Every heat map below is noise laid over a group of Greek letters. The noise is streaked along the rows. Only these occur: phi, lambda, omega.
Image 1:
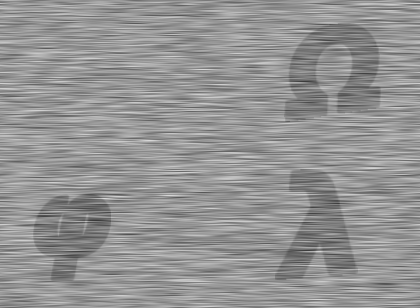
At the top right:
omega
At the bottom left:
phi
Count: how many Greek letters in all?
3
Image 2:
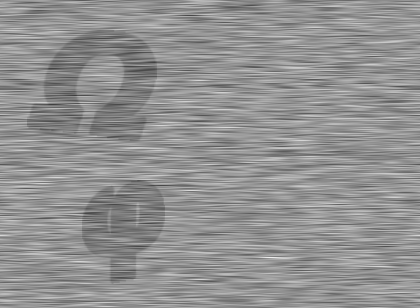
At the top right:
nothing
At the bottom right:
nothing
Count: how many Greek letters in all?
2
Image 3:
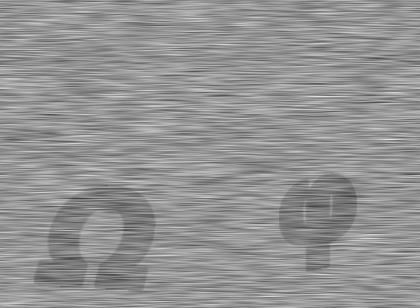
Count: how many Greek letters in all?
2
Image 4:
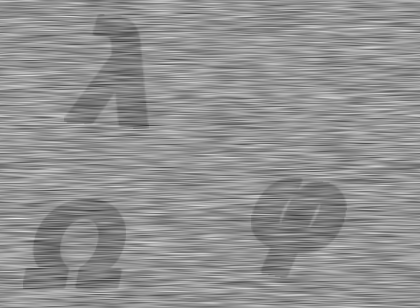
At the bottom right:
phi
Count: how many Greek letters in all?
3
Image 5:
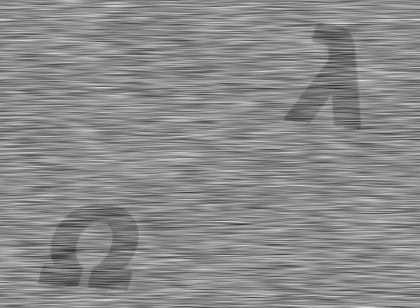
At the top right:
lambda
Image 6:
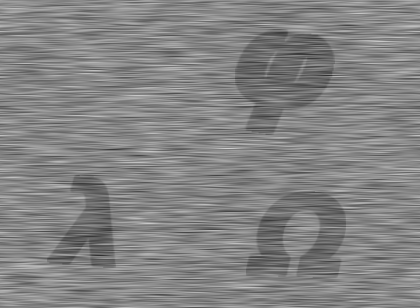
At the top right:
phi
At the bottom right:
omega
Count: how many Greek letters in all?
3
